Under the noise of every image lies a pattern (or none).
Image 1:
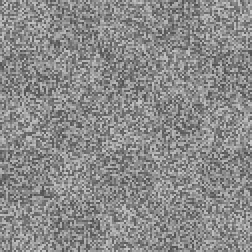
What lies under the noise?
a checkerboard
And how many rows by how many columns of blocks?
5 by 5
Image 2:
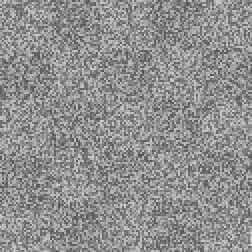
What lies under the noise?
a checkerboard
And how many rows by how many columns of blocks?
5 by 5
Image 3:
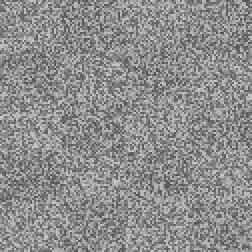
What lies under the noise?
a checkerboard
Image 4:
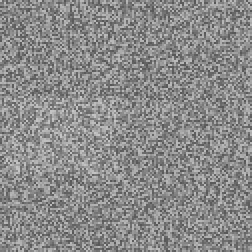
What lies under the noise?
one block
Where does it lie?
middle left
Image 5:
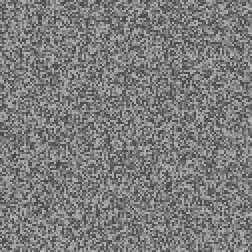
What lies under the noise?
only noise
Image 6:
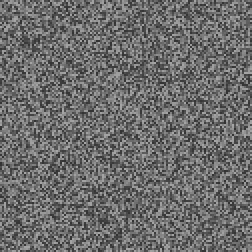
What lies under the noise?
only noise
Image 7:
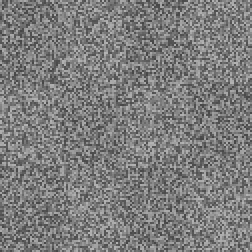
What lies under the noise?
a checkerboard
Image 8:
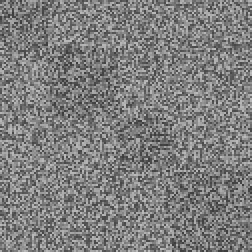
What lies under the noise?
blocks along the diagonal
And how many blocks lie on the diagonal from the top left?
4
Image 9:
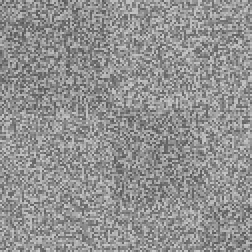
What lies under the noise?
blocks along the diagonal
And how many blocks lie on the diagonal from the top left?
3
